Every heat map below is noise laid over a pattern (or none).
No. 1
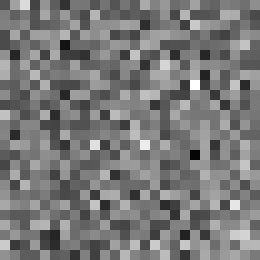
only noise
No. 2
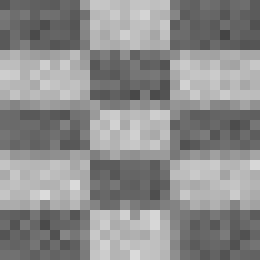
a checkerboard
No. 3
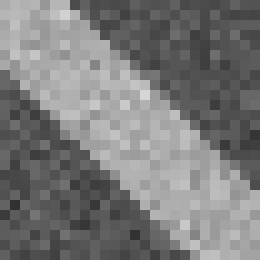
a diagonal band
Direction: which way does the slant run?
top left to bottom right
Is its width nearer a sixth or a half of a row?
a half
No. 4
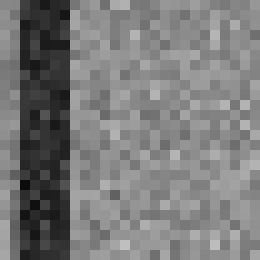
one band of columns
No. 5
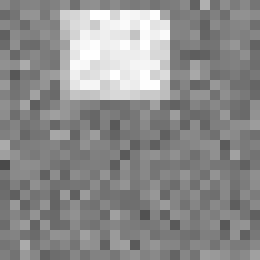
one block
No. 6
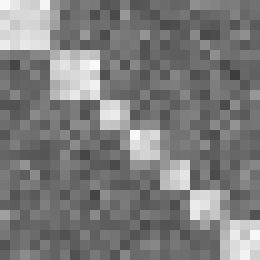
blocks along the diagonal
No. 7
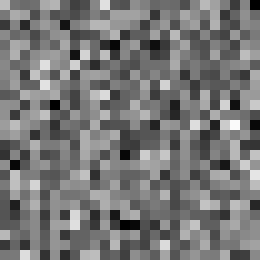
only noise
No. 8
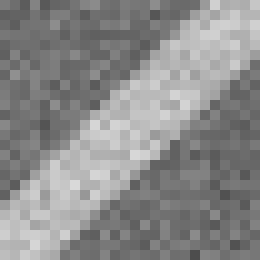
a diagonal band
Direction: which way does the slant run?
bottom left to top right
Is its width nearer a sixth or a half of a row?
a half
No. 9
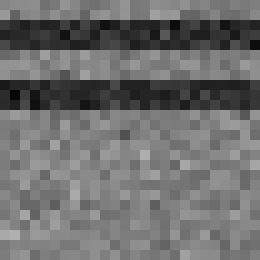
bands of rows
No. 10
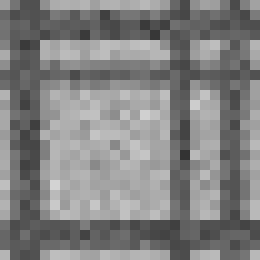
bands of rows crossing bands of columns
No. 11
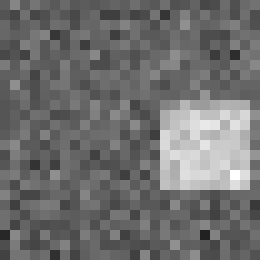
one block
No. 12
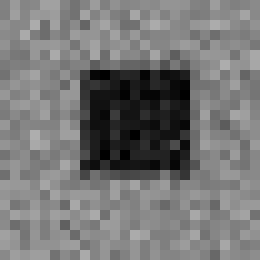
one block
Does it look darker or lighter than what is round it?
darker
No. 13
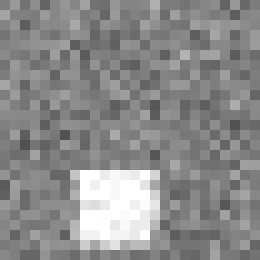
one block
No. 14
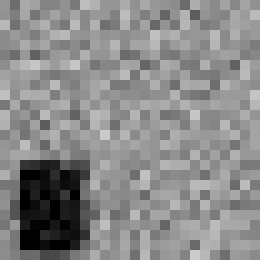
one block
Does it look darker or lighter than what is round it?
darker
